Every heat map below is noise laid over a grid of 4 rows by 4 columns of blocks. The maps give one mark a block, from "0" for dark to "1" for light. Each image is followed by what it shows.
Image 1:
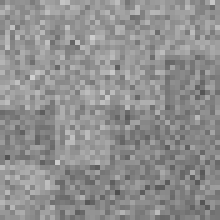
1 1 1 1
1 1 1 0
0 1 0 0
1 0 0 0
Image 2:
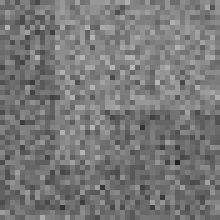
0 1 1 1
0 1 1 1
0 1 0 0
0 0 0 0
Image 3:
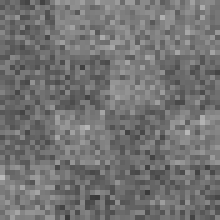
0 1 1 1
0 0 1 0
0 1 0 1
1 0 0 0
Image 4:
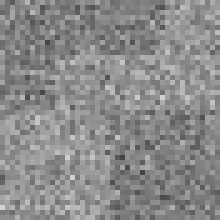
0 0 0 1
0 1 1 1
1 1 0 0
1 1 0 0
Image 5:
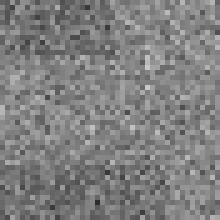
0 0 1 1
1 1 1 1
1 1 1 1
0 0 0 1
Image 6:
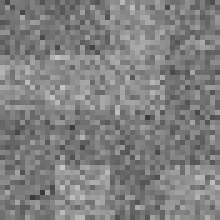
0 0 1 0
1 1 1 0
0 0 0 0
0 1 0 1
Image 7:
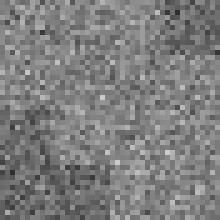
1 1 1 0
1 1 1 1
0 1 1 1
0 0 1 1
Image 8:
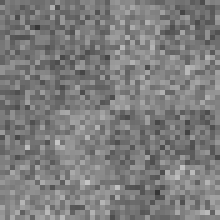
0 0 1 0
0 0 1 1
0 1 0 0
1 1 0 1
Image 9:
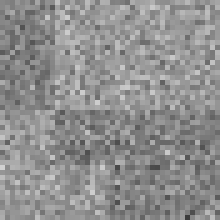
0 1 1 1
0 1 1 1
1 0 0 0
1 1 0 0
